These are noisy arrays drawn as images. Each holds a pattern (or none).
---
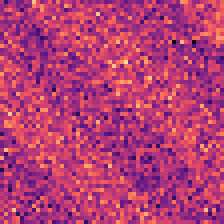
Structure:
diagonal stripes
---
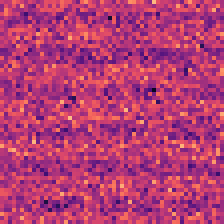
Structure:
horizontal stripes
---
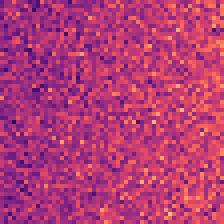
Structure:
a smooth slope
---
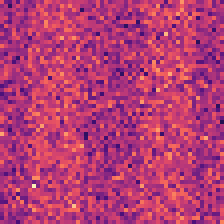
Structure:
vertical stripes
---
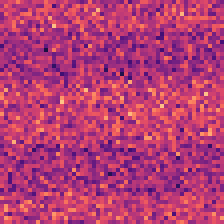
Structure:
horizontal stripes
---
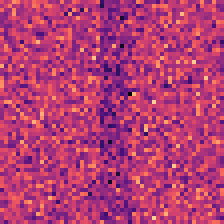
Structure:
one vertical stripe
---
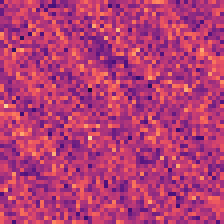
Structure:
diagonal stripes
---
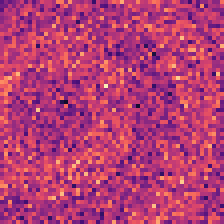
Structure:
rings round one point
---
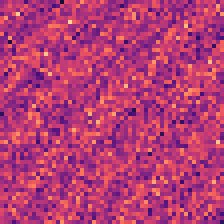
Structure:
diagonal stripes
